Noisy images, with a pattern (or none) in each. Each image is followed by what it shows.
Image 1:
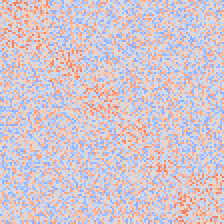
blocks along the diagonal
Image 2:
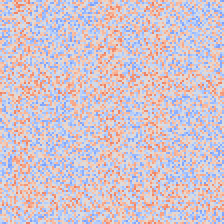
bands of rows crossing bands of columns
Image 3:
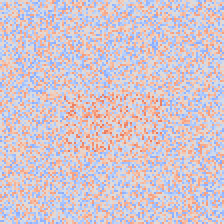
one block
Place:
centre
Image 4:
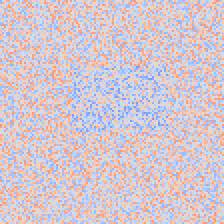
one block
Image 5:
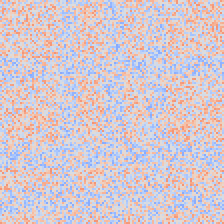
bands of rows crossing bands of columns
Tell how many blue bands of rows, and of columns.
3 and 3
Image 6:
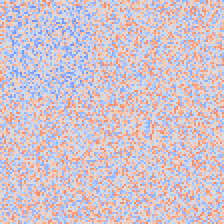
one block
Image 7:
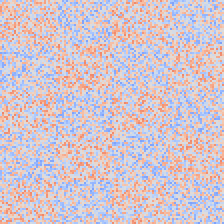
a checkerboard
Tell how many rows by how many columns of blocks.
5 by 4
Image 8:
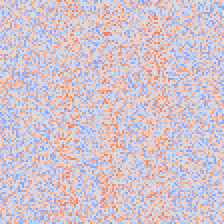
bands of columns
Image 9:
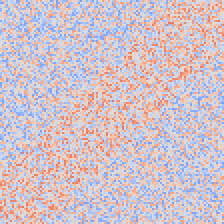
a diagonal band
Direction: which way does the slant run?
bottom left to top right
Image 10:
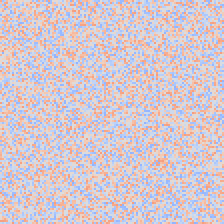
only noise
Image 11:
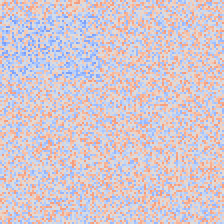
one block
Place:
top left
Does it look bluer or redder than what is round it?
bluer
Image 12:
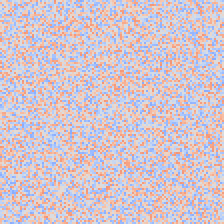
only noise
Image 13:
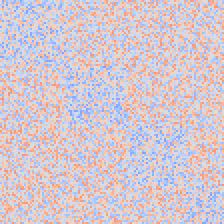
blocks along the diagonal
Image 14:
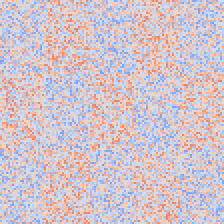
a checkerboard
